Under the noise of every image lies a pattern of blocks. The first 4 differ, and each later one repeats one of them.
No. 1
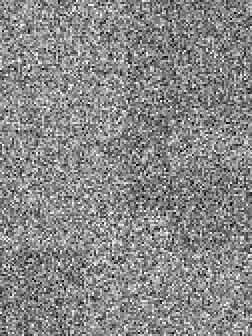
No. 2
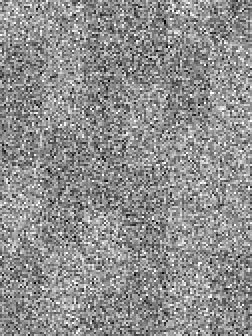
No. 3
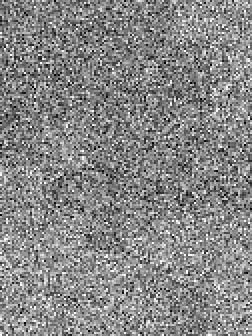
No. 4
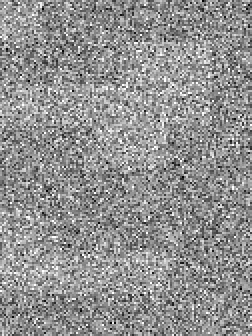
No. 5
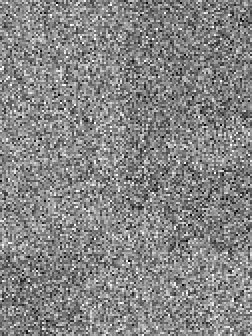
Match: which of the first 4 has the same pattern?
1
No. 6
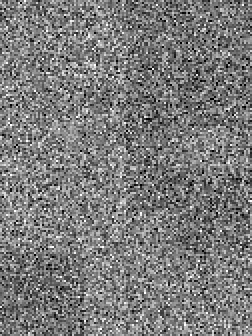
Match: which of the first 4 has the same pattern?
1
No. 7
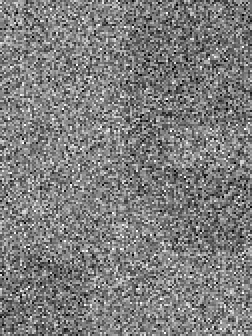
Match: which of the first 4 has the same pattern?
1
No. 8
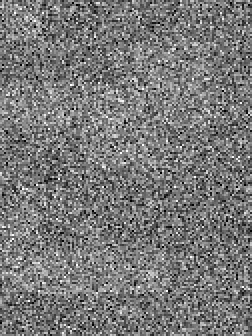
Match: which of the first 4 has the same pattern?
4
